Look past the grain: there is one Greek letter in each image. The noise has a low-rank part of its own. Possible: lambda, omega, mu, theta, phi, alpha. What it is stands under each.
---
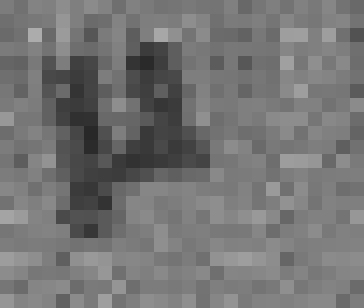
mu
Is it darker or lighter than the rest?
darker
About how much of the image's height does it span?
two thirds
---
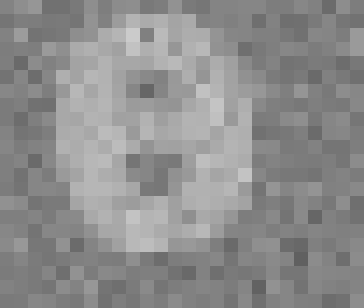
theta
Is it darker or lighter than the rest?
lighter
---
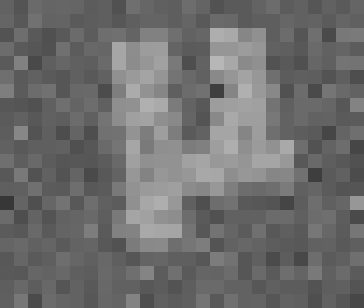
mu
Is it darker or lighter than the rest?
lighter
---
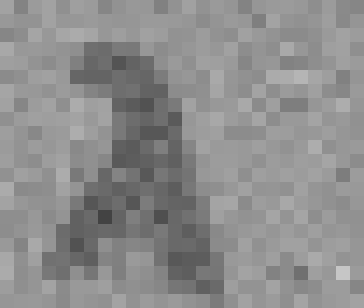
lambda
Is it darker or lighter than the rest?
darker
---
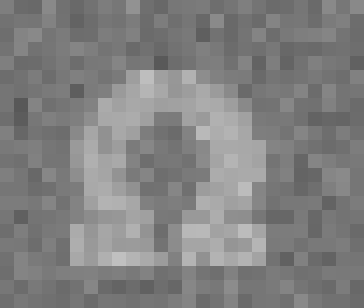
omega
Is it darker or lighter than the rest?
lighter
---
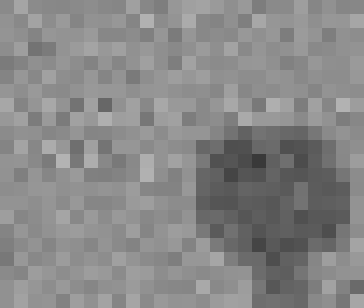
phi
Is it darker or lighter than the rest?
darker
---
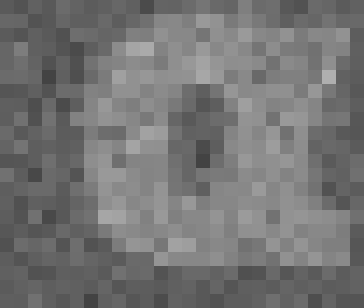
alpha
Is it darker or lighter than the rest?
lighter
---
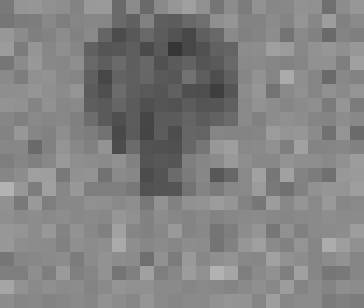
phi
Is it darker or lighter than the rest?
darker
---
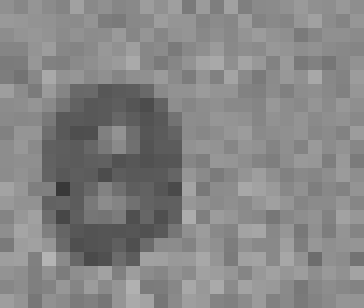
theta
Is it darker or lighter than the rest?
darker
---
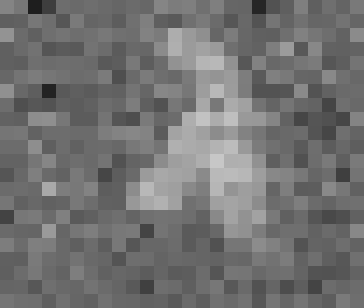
lambda
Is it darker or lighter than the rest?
lighter
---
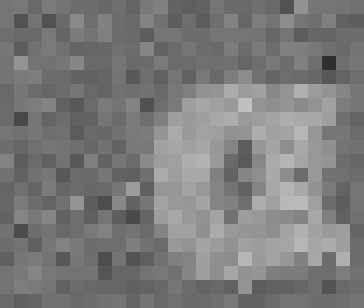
alpha
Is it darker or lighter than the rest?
lighter
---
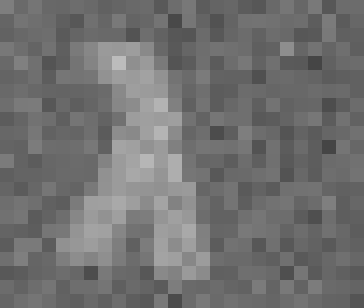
lambda
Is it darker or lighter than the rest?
lighter
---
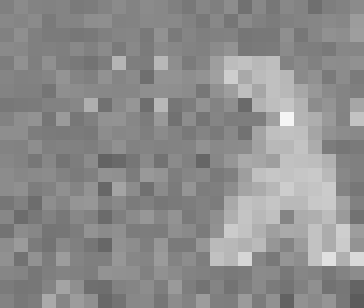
lambda
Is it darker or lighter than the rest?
lighter
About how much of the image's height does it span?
two thirds
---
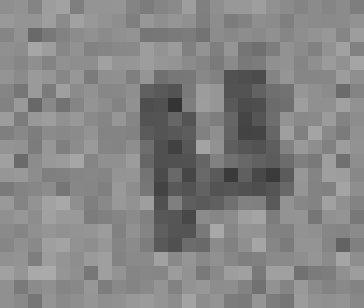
mu
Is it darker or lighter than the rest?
darker
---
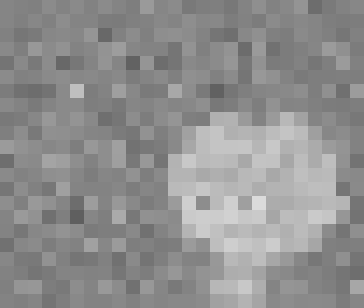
phi
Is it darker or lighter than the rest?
lighter
